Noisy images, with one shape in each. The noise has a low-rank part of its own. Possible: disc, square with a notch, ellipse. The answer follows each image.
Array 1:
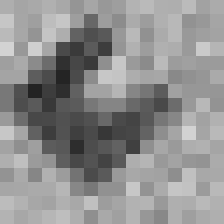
square with a notch
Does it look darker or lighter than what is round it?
darker
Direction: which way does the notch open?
up and right
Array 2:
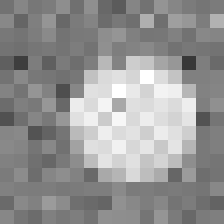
disc
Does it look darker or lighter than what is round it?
lighter
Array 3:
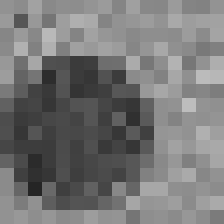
disc
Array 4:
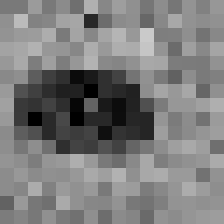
ellipse
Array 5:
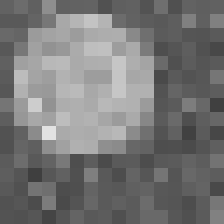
disc
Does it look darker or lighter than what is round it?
lighter
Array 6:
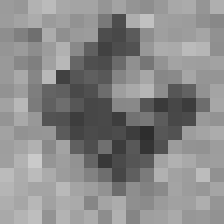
square with a notch
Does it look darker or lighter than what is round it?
darker
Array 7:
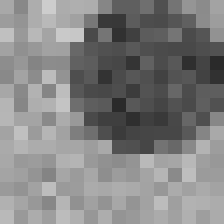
disc
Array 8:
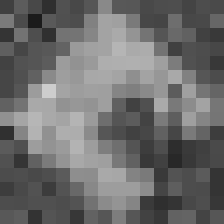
square with a notch
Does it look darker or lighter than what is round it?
lighter
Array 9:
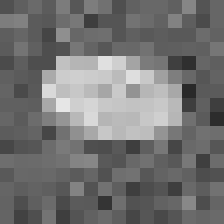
ellipse
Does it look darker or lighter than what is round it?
lighter
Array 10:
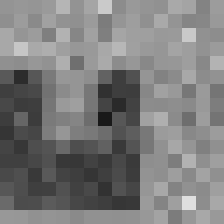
square with a notch
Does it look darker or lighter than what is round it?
darker
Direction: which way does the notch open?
up
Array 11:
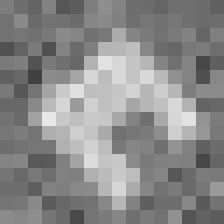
square with a notch
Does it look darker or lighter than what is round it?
lighter
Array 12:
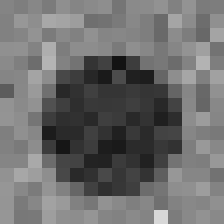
disc
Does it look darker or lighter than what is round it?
darker
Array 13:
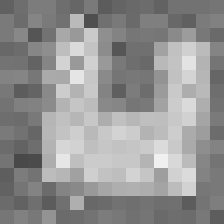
square with a notch
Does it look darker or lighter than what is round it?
lighter
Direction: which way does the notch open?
up
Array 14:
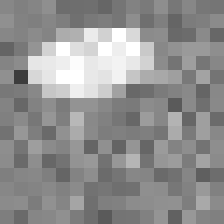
ellipse
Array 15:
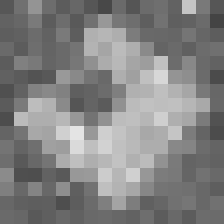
square with a notch
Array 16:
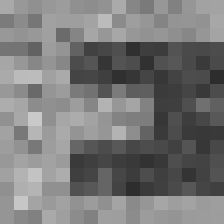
square with a notch
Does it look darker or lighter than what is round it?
darker
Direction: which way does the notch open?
left
